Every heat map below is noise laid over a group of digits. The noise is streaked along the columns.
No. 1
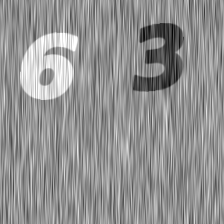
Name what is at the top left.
6
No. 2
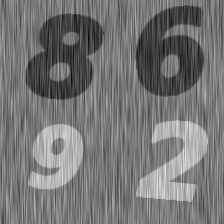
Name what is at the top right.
6
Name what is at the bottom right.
2
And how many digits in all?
4
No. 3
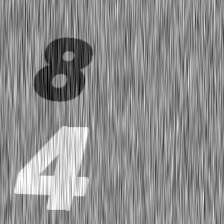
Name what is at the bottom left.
4
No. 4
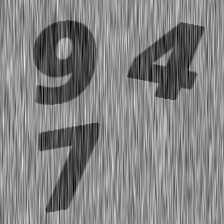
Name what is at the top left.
9
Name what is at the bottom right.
nothing
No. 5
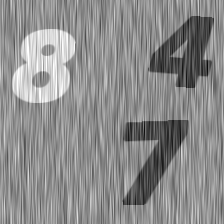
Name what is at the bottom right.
7
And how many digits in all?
3
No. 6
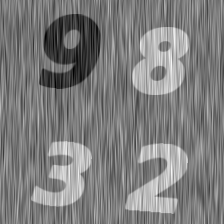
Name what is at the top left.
9
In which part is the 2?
bottom right
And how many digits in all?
4
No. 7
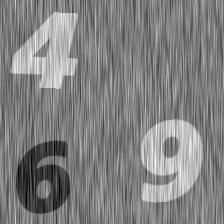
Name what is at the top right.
nothing
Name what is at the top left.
4
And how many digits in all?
3
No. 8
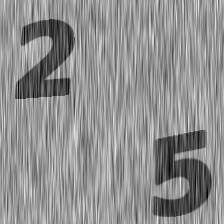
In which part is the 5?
bottom right
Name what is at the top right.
nothing
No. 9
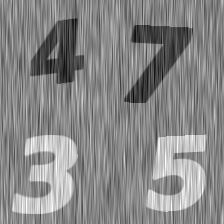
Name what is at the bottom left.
3
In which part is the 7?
top right
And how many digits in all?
4
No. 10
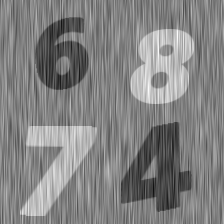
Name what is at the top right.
8
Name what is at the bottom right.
4
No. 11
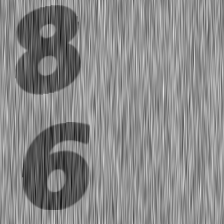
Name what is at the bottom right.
nothing
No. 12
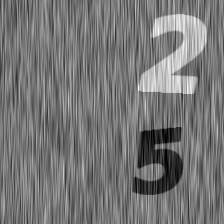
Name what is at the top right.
2
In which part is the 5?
bottom right
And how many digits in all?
2
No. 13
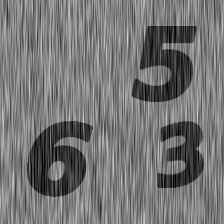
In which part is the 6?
bottom left
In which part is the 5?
top right
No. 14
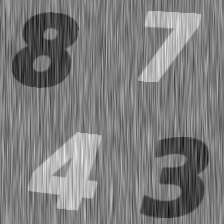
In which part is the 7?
top right
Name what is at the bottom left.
4
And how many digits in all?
4
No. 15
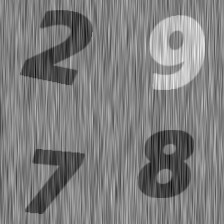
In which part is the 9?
top right
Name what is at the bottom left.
7
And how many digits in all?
4
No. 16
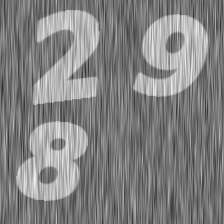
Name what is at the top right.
9
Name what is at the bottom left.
8
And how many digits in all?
3
